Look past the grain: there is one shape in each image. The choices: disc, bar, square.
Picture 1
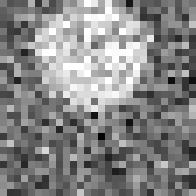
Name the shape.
disc
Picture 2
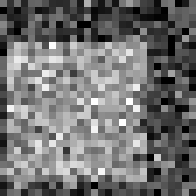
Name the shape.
square
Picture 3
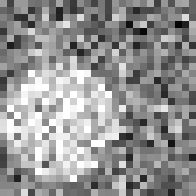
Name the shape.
disc
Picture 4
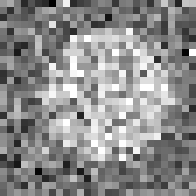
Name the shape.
disc
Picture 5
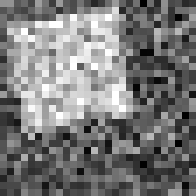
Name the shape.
square
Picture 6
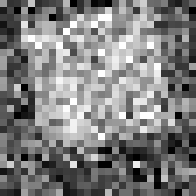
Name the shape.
square
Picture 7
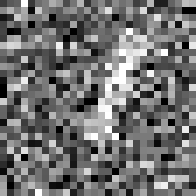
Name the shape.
bar
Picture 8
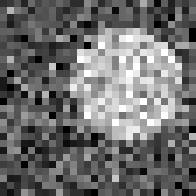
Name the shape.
disc
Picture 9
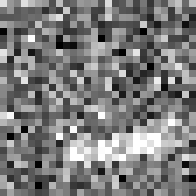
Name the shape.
bar
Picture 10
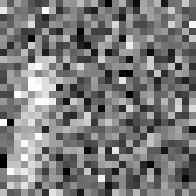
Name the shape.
bar
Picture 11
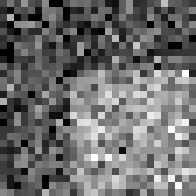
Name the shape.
square
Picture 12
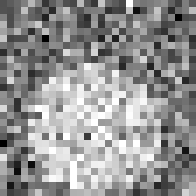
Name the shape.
disc
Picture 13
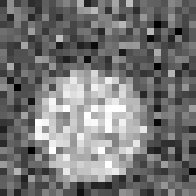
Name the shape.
disc
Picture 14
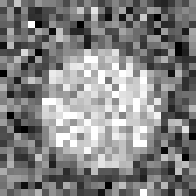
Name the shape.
disc
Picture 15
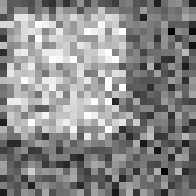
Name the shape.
square
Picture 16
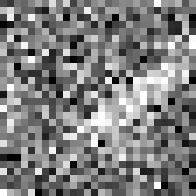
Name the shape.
bar
